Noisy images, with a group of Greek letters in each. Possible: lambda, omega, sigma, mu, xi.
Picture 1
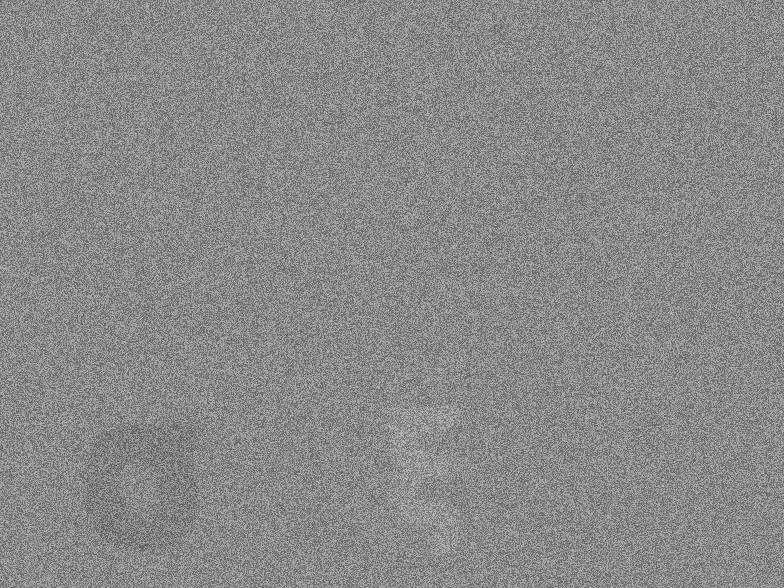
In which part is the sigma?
bottom left
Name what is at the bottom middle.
xi
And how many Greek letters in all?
2
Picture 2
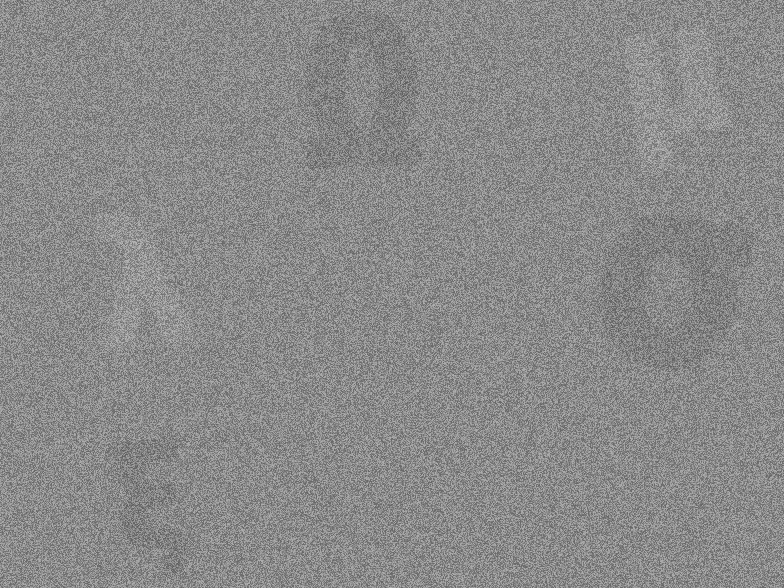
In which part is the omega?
top middle
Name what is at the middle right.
sigma
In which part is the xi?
bottom left
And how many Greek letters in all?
5
